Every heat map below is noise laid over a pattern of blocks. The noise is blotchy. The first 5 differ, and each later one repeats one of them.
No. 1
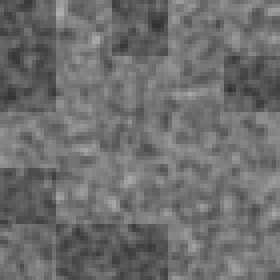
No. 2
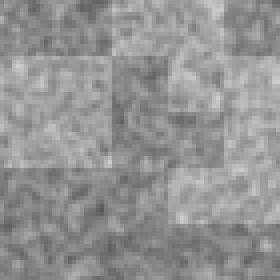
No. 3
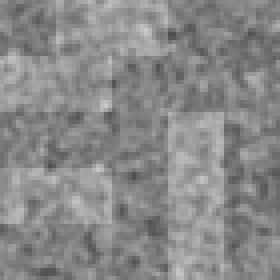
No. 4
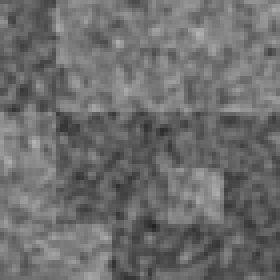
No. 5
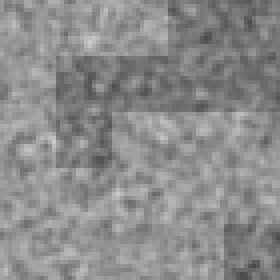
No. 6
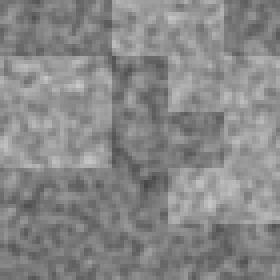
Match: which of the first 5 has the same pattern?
2
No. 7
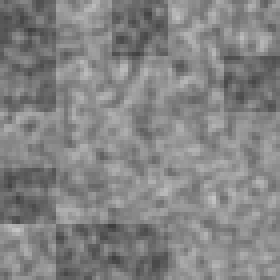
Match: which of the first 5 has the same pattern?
1
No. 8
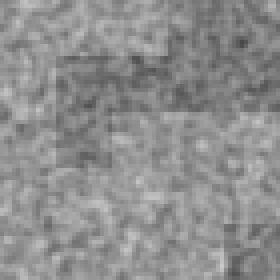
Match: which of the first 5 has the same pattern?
5
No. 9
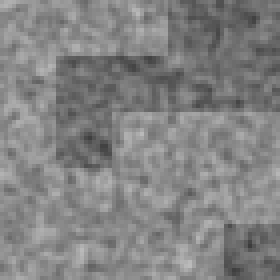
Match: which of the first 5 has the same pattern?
5
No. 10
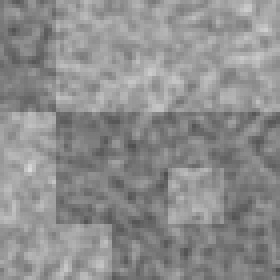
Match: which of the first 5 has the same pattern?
4
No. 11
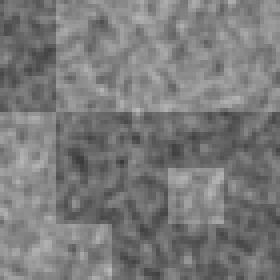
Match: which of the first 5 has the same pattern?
4
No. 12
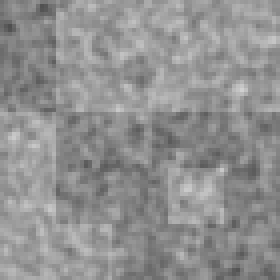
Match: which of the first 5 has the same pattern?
4
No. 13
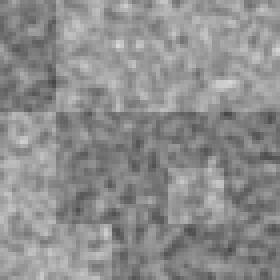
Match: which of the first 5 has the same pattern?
4
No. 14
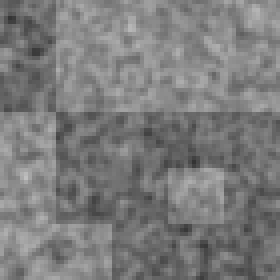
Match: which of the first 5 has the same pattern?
4
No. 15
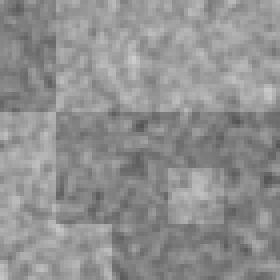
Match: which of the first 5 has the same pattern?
4
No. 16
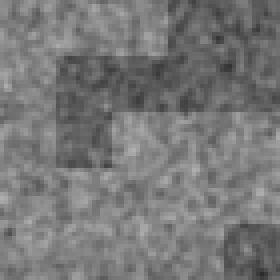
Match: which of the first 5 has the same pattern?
5
